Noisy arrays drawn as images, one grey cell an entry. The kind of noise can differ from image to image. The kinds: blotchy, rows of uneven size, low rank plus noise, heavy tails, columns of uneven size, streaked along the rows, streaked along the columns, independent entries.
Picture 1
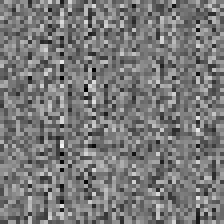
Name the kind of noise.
columns of uneven size
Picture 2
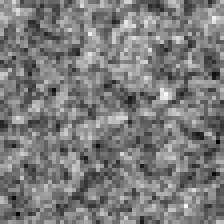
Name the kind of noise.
blotchy
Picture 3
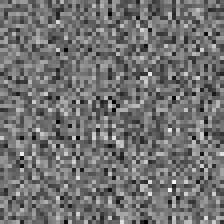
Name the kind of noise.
low rank plus noise
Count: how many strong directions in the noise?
three or four
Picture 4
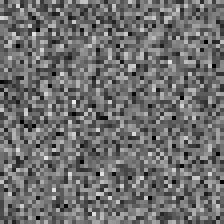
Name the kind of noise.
independent entries
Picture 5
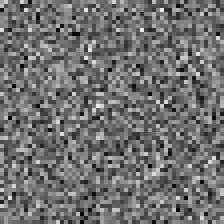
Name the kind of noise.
independent entries
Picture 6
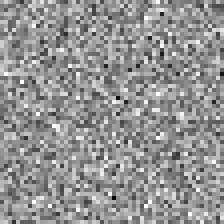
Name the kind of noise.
independent entries
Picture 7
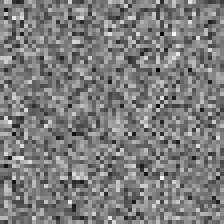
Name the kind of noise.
low rank plus noise
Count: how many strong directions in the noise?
one
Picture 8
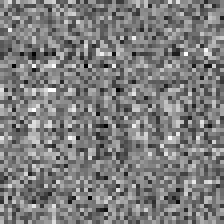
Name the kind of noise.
low rank plus noise
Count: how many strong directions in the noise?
one
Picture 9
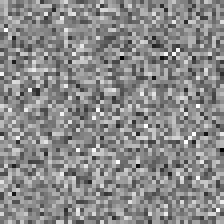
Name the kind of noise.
low rank plus noise
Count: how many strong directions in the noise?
five to eight
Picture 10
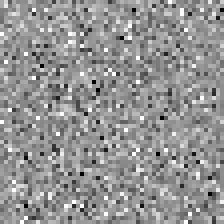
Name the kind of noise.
heavy tails
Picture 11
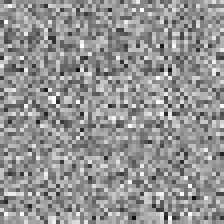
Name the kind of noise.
low rank plus noise
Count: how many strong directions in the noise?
one
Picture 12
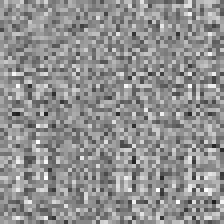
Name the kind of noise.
low rank plus noise
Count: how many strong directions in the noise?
one
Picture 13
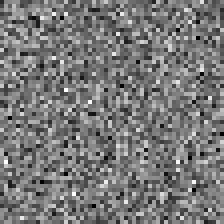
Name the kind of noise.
independent entries
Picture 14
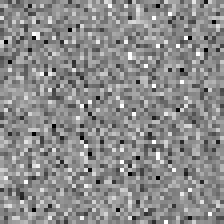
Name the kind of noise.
heavy tails
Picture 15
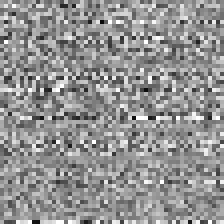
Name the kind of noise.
rows of uneven size
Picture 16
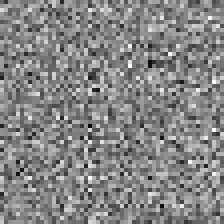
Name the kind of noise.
low rank plus noise
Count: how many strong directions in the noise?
two
